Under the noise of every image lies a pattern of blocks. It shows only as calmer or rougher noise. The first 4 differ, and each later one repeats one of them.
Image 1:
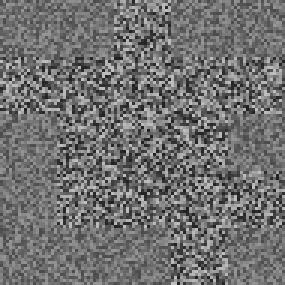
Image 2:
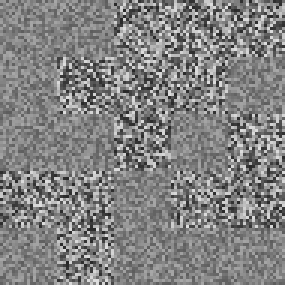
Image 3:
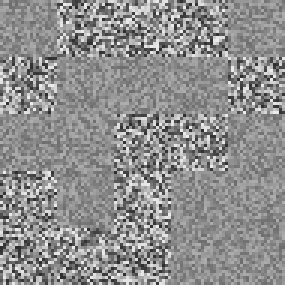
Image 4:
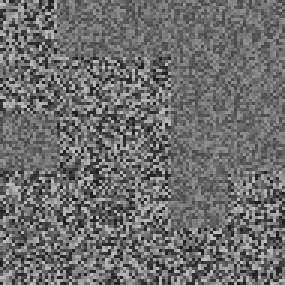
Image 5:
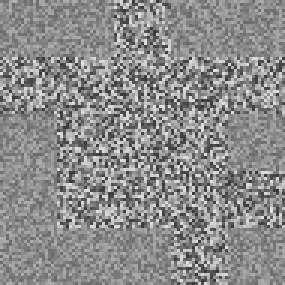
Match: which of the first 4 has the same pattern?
1
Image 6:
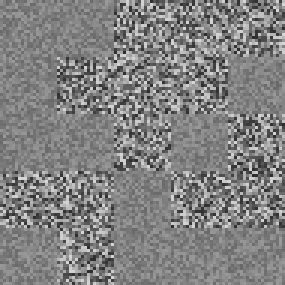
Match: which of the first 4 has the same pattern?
2
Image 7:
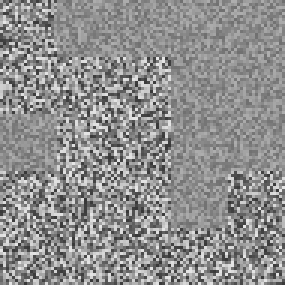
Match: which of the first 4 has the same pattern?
4
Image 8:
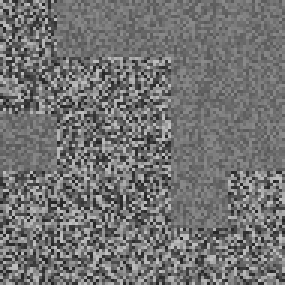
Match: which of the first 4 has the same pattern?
4
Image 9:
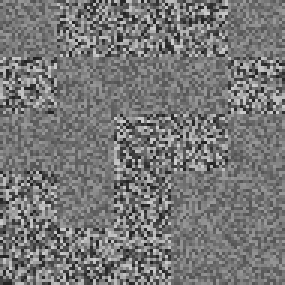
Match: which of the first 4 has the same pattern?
3
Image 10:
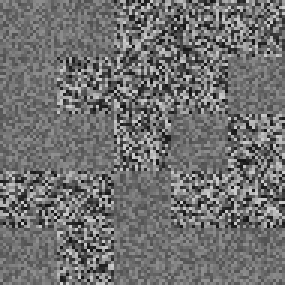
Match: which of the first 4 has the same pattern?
2
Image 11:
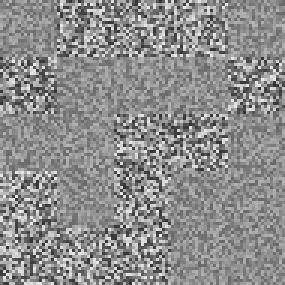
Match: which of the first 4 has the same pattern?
3
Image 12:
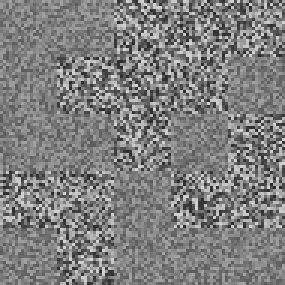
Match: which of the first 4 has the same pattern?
2
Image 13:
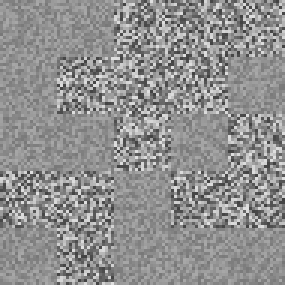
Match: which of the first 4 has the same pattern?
2
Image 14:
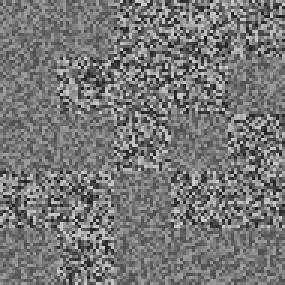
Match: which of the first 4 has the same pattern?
2
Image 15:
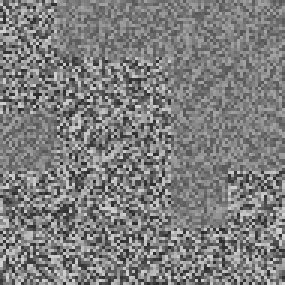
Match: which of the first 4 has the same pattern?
4
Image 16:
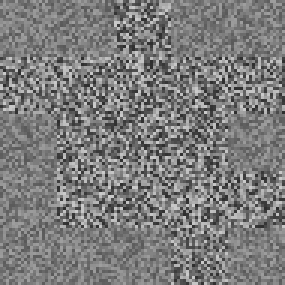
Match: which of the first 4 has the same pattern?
1
